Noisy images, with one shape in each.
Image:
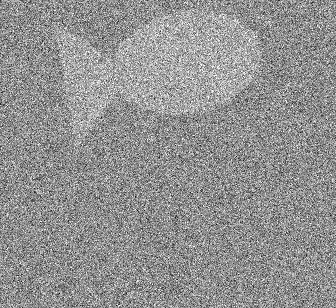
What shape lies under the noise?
fish
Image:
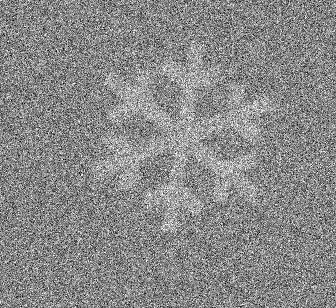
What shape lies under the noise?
snowflake
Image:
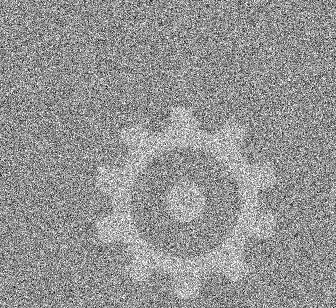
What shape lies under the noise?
gear
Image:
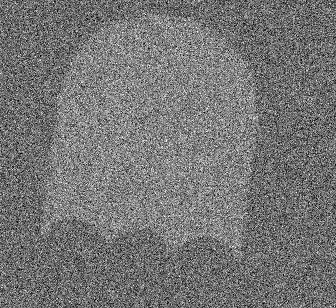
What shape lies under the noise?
ghost
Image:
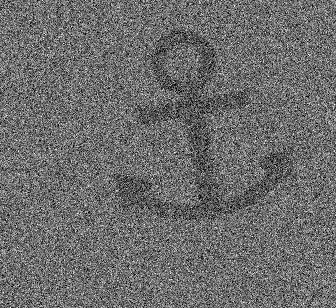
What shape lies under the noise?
anchor
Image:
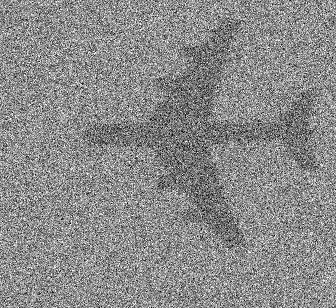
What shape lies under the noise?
airplane
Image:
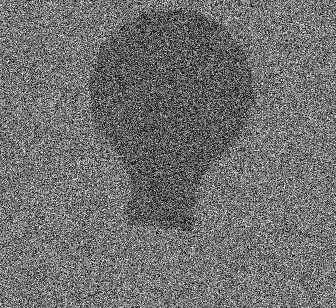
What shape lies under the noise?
light bulb
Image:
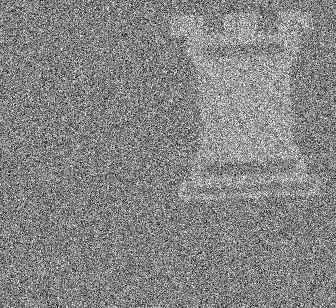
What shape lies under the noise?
chess rook
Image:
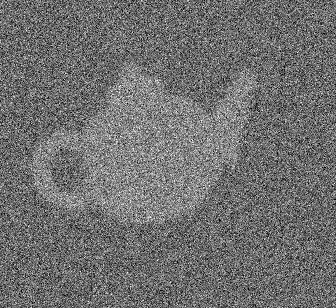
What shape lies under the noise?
teapot
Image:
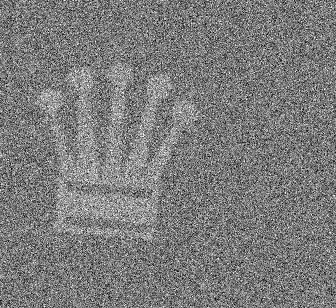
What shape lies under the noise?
chess queen
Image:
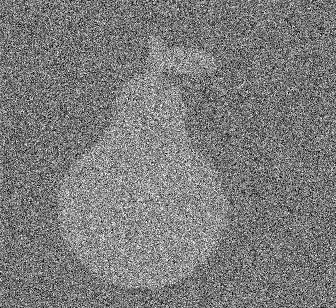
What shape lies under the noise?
pear
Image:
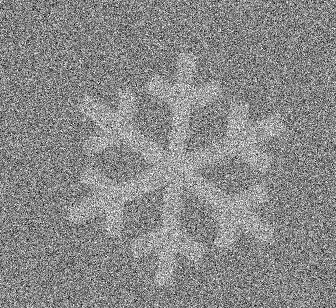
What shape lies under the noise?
snowflake
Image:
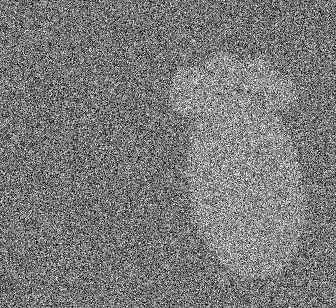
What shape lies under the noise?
footprint
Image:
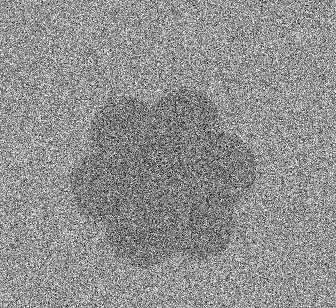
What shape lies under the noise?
flower
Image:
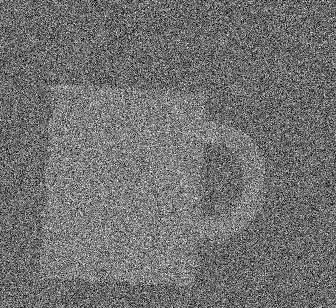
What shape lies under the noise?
cup
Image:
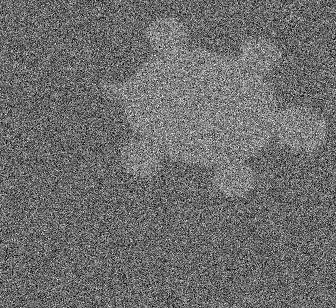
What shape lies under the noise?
turtle
